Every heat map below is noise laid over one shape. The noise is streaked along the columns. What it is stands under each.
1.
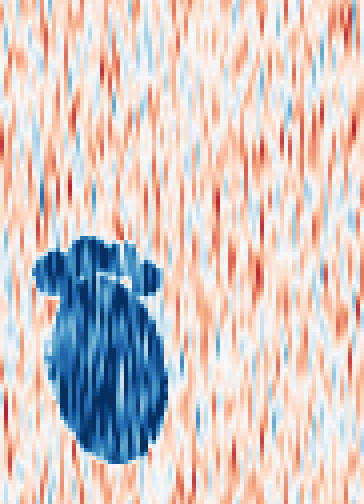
footprint
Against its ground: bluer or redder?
bluer
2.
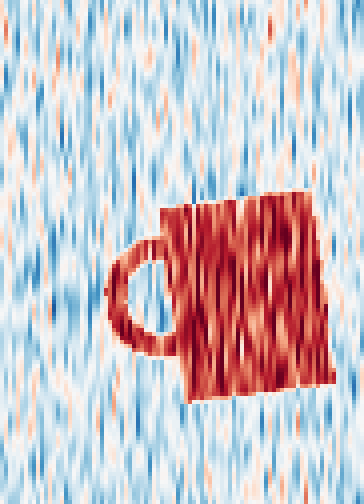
cup
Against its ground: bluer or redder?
redder
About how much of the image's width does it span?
two thirds
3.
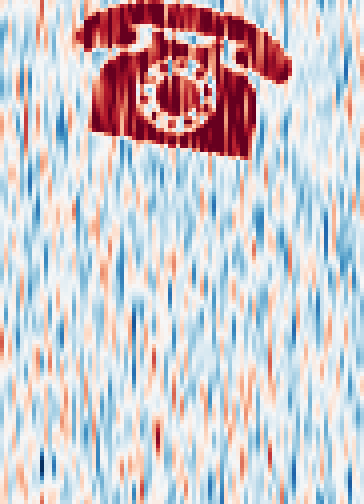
telephone
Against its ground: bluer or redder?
redder
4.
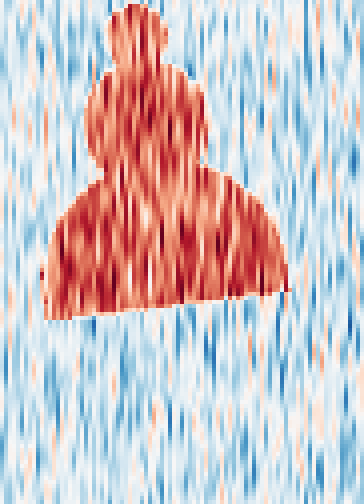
chess pawn
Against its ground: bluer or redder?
redder
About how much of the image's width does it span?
two thirds
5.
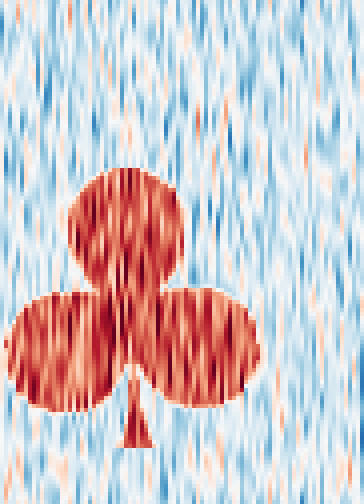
club
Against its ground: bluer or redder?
redder
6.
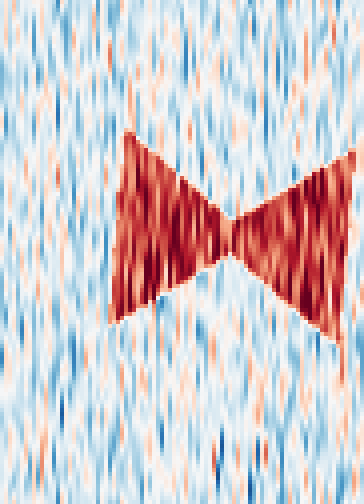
bow tie
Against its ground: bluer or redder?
redder
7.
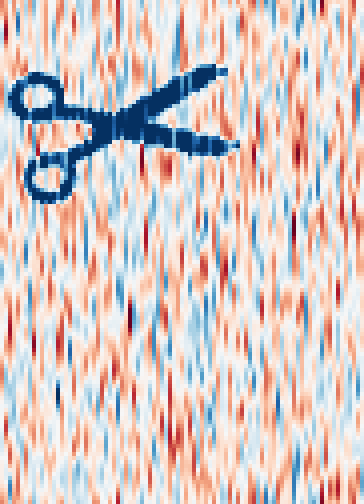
pair of scissors
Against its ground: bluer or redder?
bluer
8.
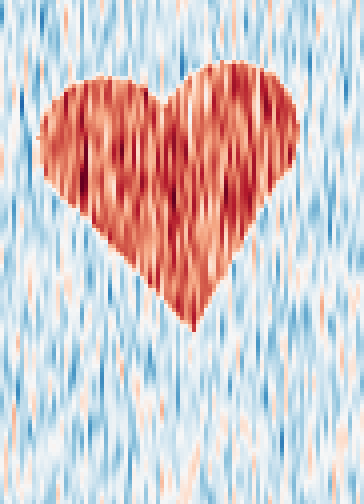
heart
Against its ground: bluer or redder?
redder
